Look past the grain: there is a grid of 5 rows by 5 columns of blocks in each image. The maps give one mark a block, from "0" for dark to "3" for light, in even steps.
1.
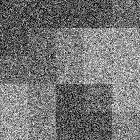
0 0 0 0 1
0 1 2 3 3
1 1 2 3 3
3 2 0 1 3
3 2 0 0 2
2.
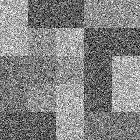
3 0 0 2 2
3 2 3 0 0
1 1 2 0 3
1 2 3 0 3
0 0 3 1 1
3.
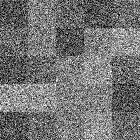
0 2 1 0 1
1 2 0 2 3
0 1 2 3 1
3 3 2 2 0
0 1 2 3 1
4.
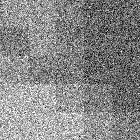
2 2 1 0 0
1 2 1 0 0
2 1 1 0 0
3 3 2 1 0
3 3 3 2 1
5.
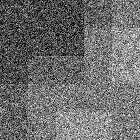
0 0 0 1 2
0 0 0 2 3
0 1 1 2 3
1 2 2 2 2
1 2 3 3 2
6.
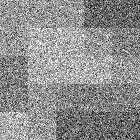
2 2 2 0 0
2 3 3 2 1
1 3 3 3 2
1 2 1 1 1
3 2 0 0 0
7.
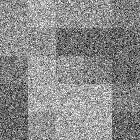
2 3 2 2 1
2 2 0 0 0
1 3 2 1 0
0 3 3 3 1
0 2 3 3 0
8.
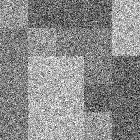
2 0 0 0 3
1 2 1 1 3
1 3 3 1 0
1 3 3 0 0
1 3 3 2 0
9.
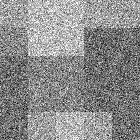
2 3 3 2 2
1 3 3 0 0
0 1 1 0 0
0 1 1 0 0
0 2 3 2 0
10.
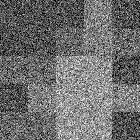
0 0 0 2 0
0 0 1 2 1
1 1 3 3 0
0 2 3 3 2
1 1 3 3 0
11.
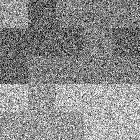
2 0 1 1 1
0 0 0 1 0
0 1 1 1 1
3 2 3 3 3
2 2 2 3 3
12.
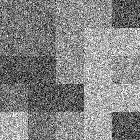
1 1 2 2 0
1 1 2 3 3
0 0 2 3 2
1 0 0 3 3
3 1 2 3 0
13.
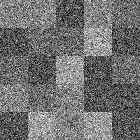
2 2 0 2 1
0 1 1 3 0
1 0 3 0 1
2 1 2 0 0
0 3 2 3 0
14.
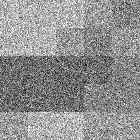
3 3 3 2 1
3 3 2 1 2
0 0 0 0 1
0 0 0 1 1
2 3 3 2 2
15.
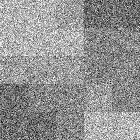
3 3 2 0 0
3 3 3 1 1
2 2 2 1 1
0 1 1 2 1
0 0 1 3 3
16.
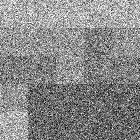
3 3 3 3 3
2 2 2 1 2
1 1 2 1 1
2 0 0 0 0
3 0 0 0 0
